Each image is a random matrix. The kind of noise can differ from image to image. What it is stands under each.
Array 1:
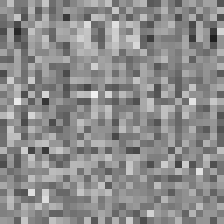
low rank plus noise
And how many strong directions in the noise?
two
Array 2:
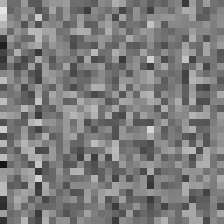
columns of uneven size
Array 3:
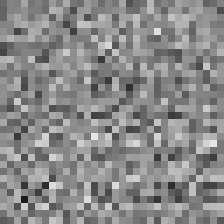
low rank plus noise
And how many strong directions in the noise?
one
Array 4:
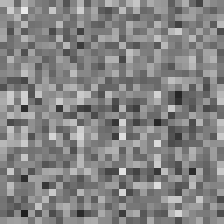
low rank plus noise
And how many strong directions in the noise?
two
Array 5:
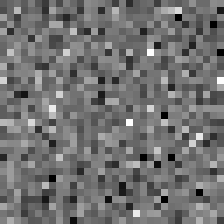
heavy tails
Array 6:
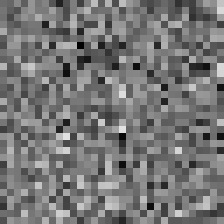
low rank plus noise
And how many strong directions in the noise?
three or four
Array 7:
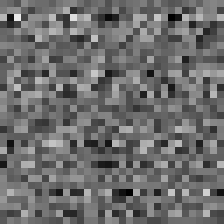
rows of uneven size
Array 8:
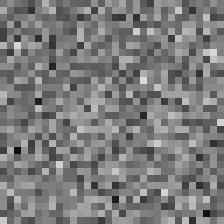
independent entries
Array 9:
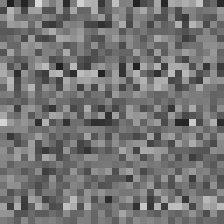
rows of uneven size
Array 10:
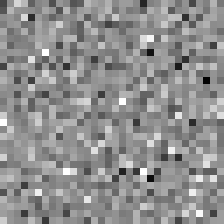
heavy tails
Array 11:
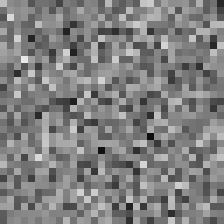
independent entries
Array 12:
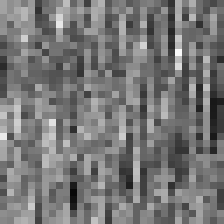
streaked along the columns
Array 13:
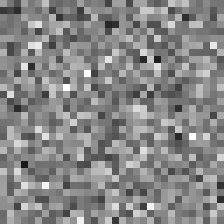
independent entries
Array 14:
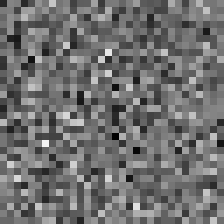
independent entries
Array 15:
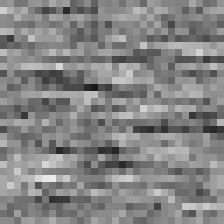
streaked along the rows
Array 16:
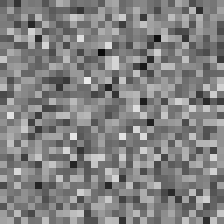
independent entries
